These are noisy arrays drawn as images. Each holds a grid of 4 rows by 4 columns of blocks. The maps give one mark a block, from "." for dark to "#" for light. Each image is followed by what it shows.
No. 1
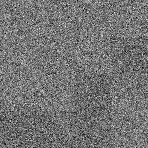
# # # #
# # # .
# # . #
. . . #
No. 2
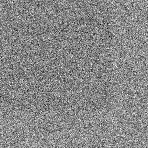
. . . #
. . . #
. . . #
# # # #
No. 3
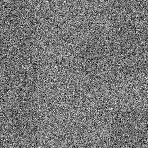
. # # .
. # . .
. # # #
. # # .
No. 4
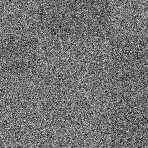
# . . #
. # # .
# # # .
# # # .
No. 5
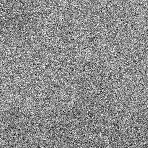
. # # #
# # # #
# # . #
. . . .
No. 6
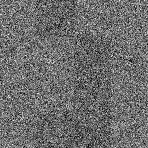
# . # #
# # . #
# # . #
# . . #
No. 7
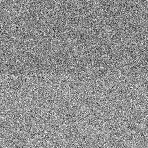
. . . .
. . . .
# # # #
# # # #
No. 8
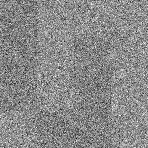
. # # #
. # . #
. # . #
# . . #
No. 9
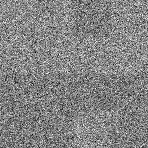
# # . #
# # # #
. . . .
. . # .
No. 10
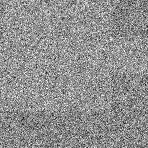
# # # .
# # # #
# # # .
. . . .
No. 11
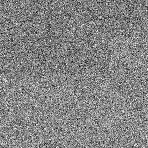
. . . .
. . . #
# # # #
# # # #
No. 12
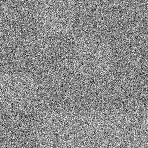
. # . .
. . # .
# . . .
. # # #
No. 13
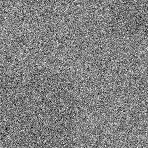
# # # .
# # # #
. . # #
. . # #
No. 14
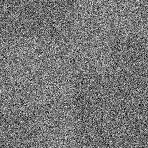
. . # #
# # # .
# # . .
. # . .
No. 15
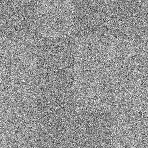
. # . .
# . # #
# . # #
# . . #
